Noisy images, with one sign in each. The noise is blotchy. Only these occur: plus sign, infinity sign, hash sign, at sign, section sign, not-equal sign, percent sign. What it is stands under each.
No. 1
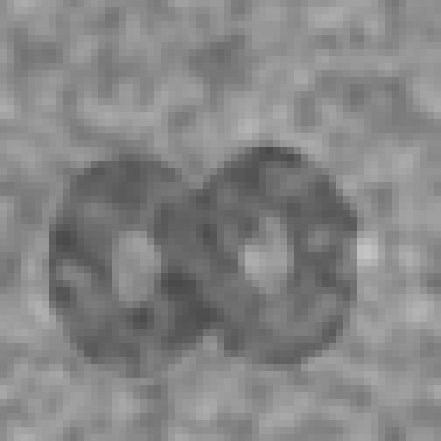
dark infinity sign
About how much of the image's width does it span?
two thirds
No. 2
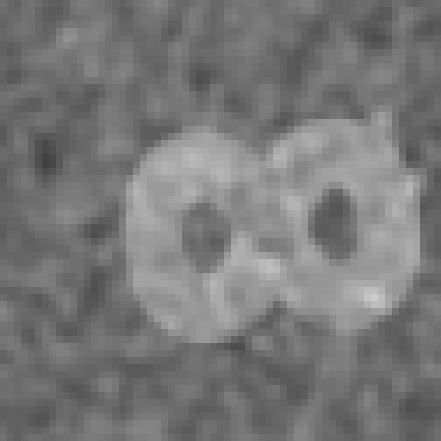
light infinity sign
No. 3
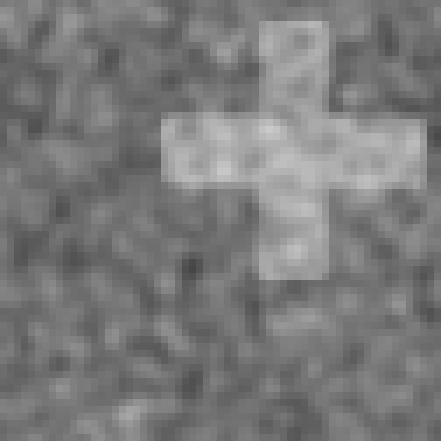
light plus sign
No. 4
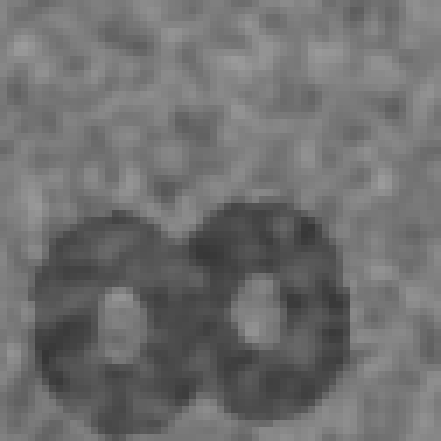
dark infinity sign
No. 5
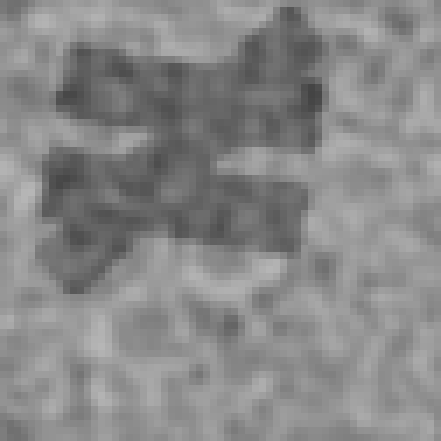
dark not-equal sign
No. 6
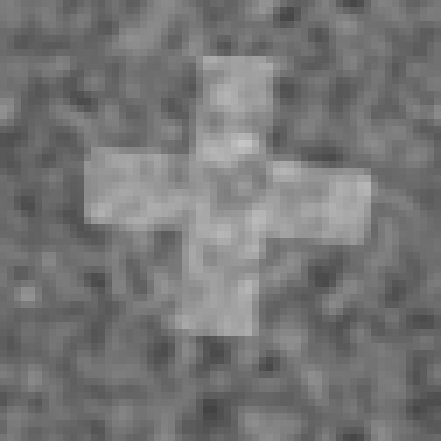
light plus sign
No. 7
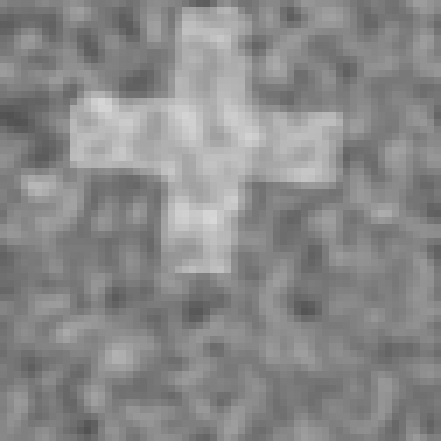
light plus sign
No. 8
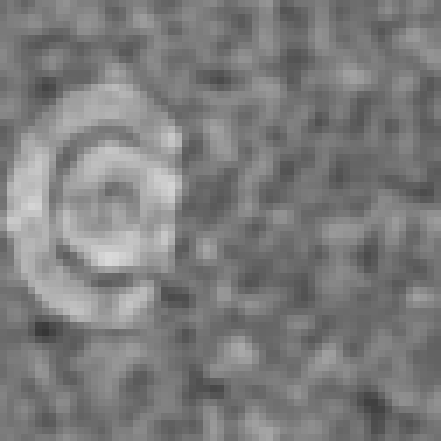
light at sign
